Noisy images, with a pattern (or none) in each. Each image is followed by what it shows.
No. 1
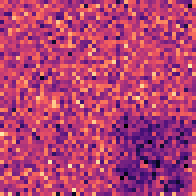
one block
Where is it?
bottom right
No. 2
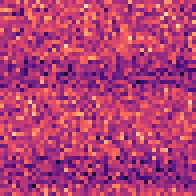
bands of rows
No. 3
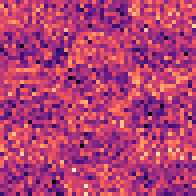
a checkerboard
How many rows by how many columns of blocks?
6 by 3
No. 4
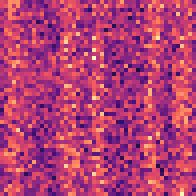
bands of columns
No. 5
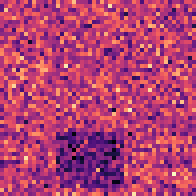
one block
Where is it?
bottom middle
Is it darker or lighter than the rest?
darker
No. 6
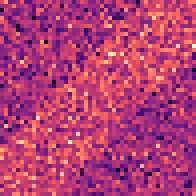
a diagonal band
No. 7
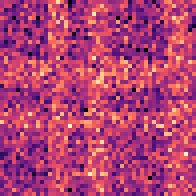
bands of rows crossing bands of columns
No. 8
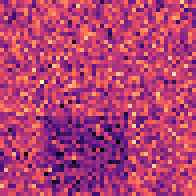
one block
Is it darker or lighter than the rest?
darker
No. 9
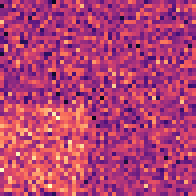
one block
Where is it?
bottom left
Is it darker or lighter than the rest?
lighter
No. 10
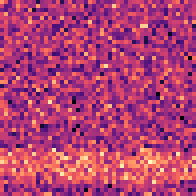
one band of rows
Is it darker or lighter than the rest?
lighter
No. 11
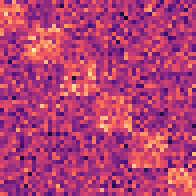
blocks along the diagonal
